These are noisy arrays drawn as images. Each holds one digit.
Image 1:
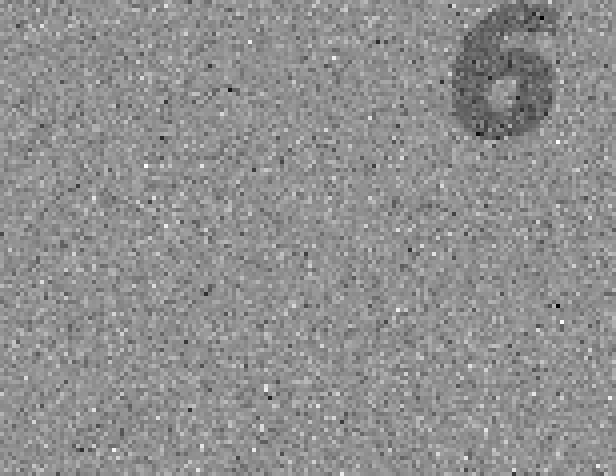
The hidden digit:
6
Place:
top right
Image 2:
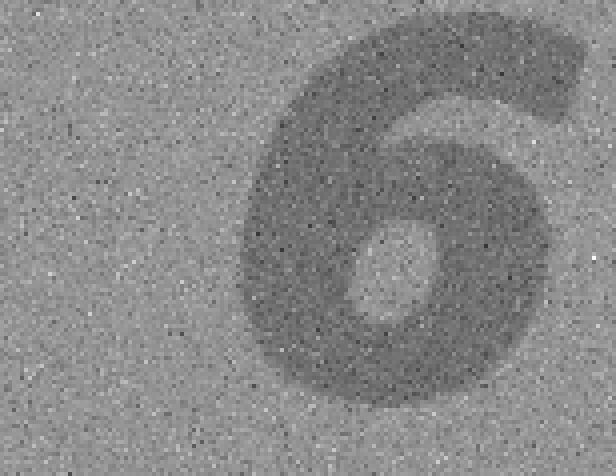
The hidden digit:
6
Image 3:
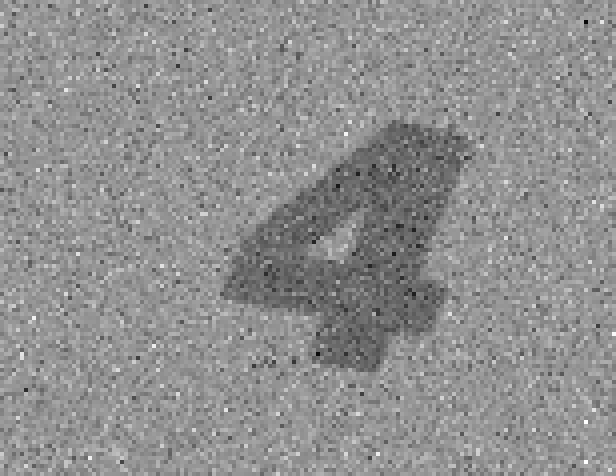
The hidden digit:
4
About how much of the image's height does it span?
half
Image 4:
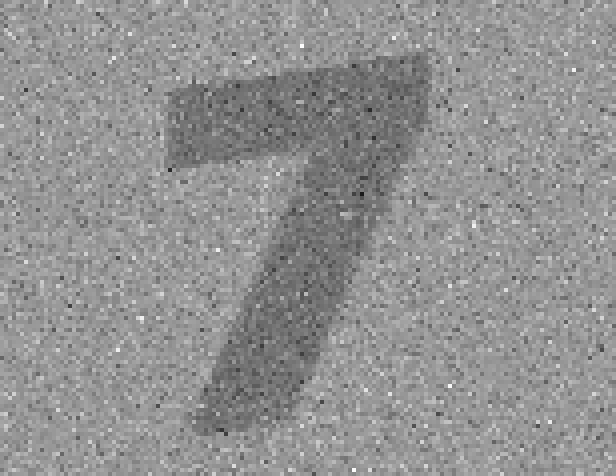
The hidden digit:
7
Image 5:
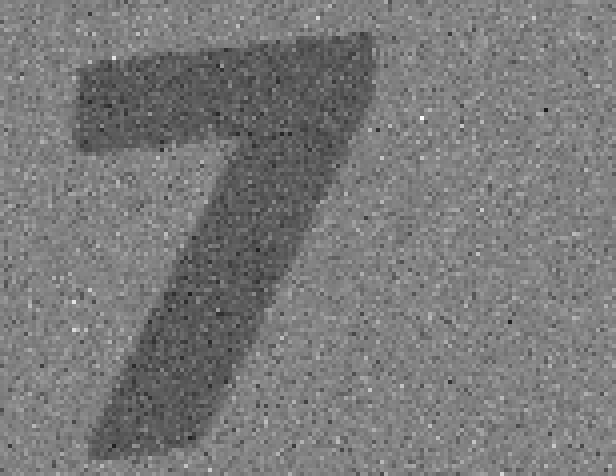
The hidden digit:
7
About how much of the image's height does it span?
nearly all
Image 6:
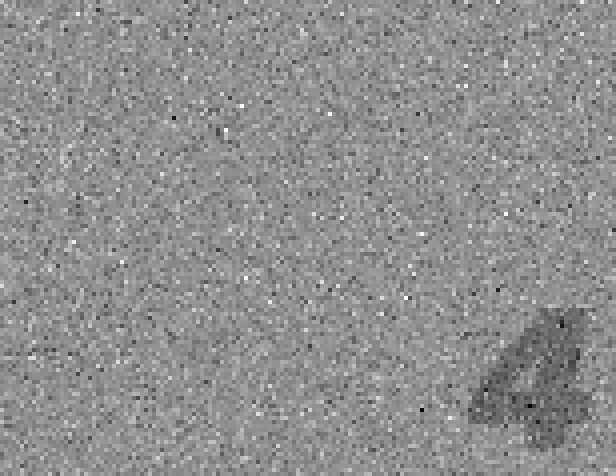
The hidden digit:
4
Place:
bottom right
